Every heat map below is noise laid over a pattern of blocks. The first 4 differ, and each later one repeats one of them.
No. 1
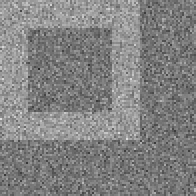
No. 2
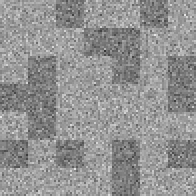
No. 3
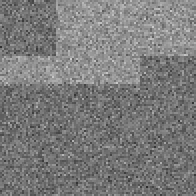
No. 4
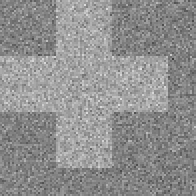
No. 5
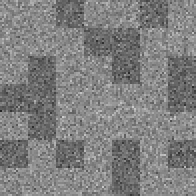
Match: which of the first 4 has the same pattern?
2
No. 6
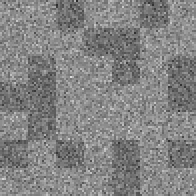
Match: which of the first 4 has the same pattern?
2
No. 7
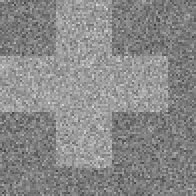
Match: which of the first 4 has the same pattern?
4
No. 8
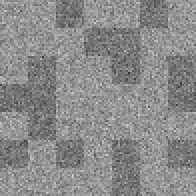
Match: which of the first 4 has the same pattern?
2
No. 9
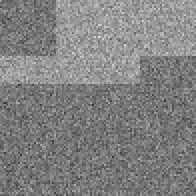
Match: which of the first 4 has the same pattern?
3
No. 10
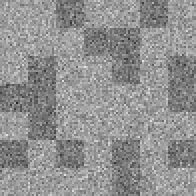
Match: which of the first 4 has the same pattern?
2
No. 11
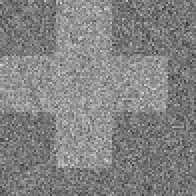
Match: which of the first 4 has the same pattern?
4
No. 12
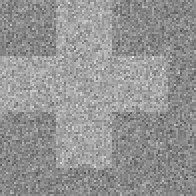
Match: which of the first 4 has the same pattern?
4
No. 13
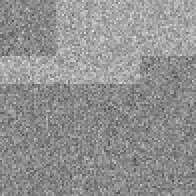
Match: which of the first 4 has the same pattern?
3
